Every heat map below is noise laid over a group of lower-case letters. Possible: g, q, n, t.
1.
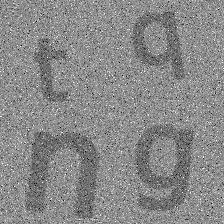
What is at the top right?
q
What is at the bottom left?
n
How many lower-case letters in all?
4
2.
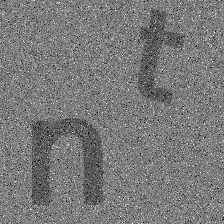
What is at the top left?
nothing
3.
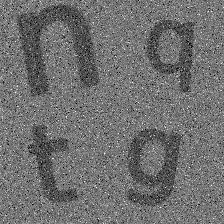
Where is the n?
top left
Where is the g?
bottom right
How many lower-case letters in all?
4
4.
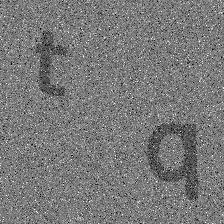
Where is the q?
bottom right
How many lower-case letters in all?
2
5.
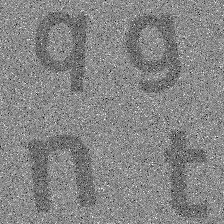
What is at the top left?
q
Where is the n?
bottom left
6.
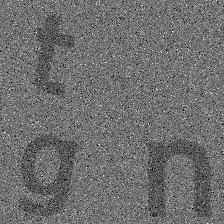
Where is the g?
bottom left
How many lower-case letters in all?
3
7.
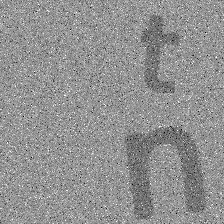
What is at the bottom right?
n
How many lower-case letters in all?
2
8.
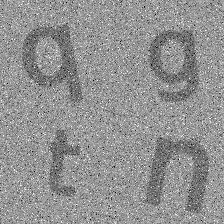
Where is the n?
bottom right
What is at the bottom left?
t
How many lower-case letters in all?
4
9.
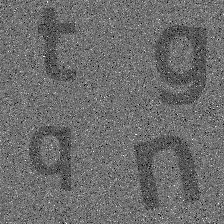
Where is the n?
bottom right
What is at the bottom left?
q
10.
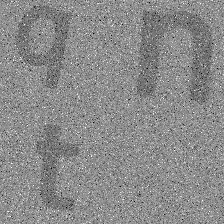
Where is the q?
top left
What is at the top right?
n
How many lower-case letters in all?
3
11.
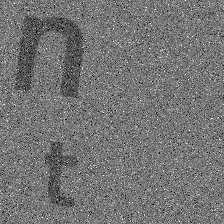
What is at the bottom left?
t
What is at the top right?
nothing
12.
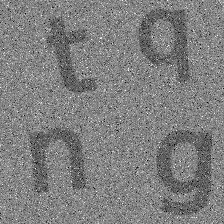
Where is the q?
top right
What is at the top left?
t
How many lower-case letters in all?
4
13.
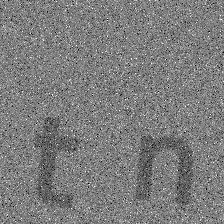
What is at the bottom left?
t
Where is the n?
bottom right
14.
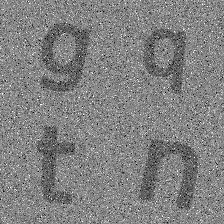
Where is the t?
bottom left
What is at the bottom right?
n
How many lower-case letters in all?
4
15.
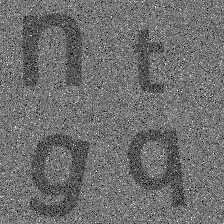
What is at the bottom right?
q
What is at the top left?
n
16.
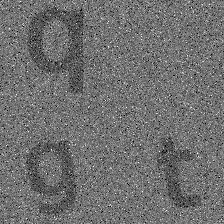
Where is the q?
top left
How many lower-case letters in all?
3
